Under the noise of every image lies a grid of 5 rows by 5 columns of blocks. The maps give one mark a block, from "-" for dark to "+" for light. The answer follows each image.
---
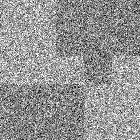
+ + - - -
+ + - - -
+ + + - +
- - - + +
- - - + +
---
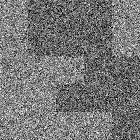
+ - - - +
+ - - - +
+ + + - -
+ + - - -
+ + + + -
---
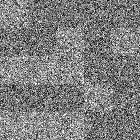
+ - - - -
- - + - +
+ + + - -
- - - + -
+ + + - -
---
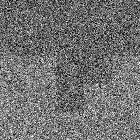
- - - - -
- - - - -
+ + - - +
+ + - + +
+ + + + +
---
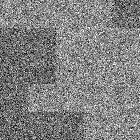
+ + + + -
- - + + +
- - + + +
- + + + +
- - - + +
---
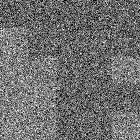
- - - - -
+ - - - -
+ + - - +
+ + - - -
+ + - - +
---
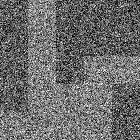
- + - - -
- + - - -
- + - + +
- + + + -
+ + + + -
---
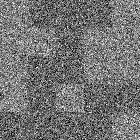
+ - - - +
+ + - + +
+ - - + +
+ - + - -
- - - - +
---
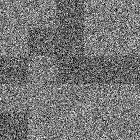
+ + - + +
+ - - + +
- + - - -
+ + + + +
- + + + +
